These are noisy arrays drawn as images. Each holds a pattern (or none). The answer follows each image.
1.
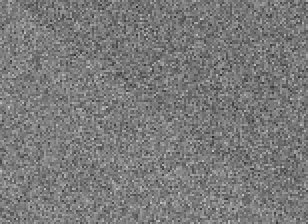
a sharp edge
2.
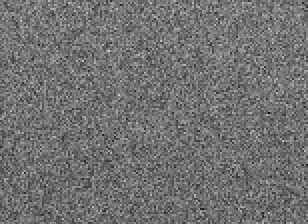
a smooth slope
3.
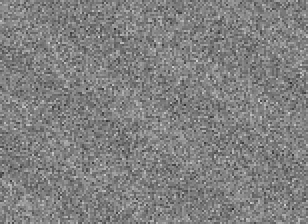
diagonal stripes
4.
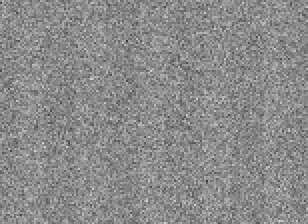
vertical stripes
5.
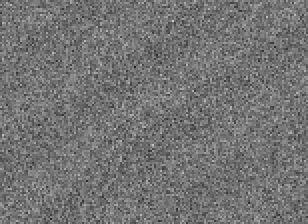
diagonal stripes
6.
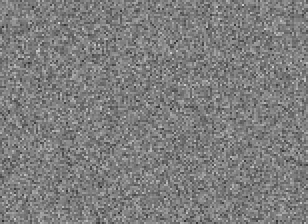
only noise
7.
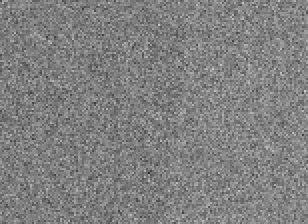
a sharp edge
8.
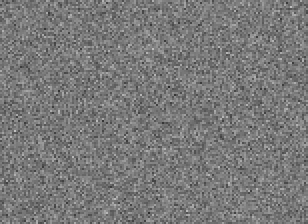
only noise
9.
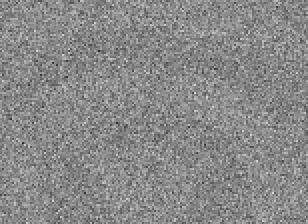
rings round one point
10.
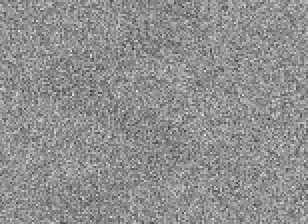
a wavy band
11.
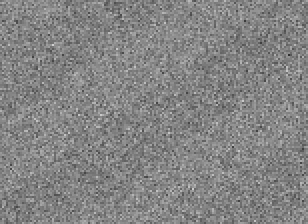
diagonal stripes
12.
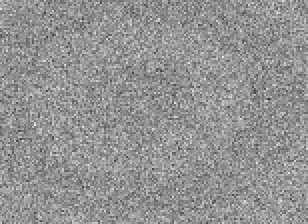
rings round one point
